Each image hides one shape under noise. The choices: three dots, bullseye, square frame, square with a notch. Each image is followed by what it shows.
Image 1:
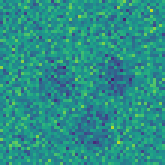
three dots
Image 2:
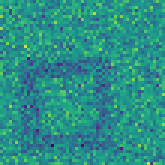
square frame
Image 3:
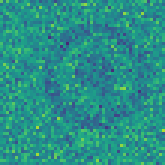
bullseye
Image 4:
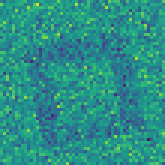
square frame
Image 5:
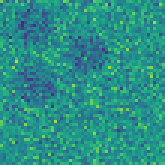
three dots
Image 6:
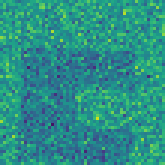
square with a notch
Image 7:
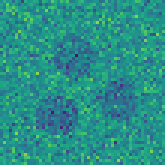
three dots
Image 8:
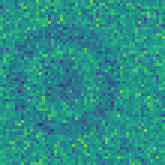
bullseye
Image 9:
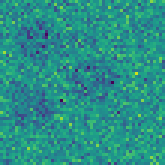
three dots
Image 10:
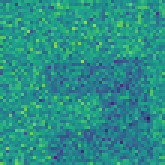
square with a notch
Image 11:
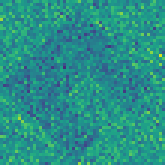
square with a notch
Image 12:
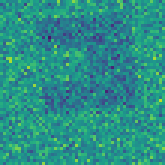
square with a notch
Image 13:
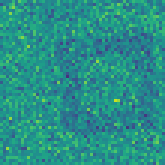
square frame
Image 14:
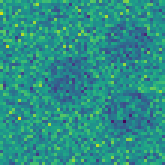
three dots
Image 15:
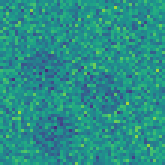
three dots
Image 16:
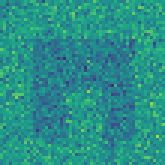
square with a notch
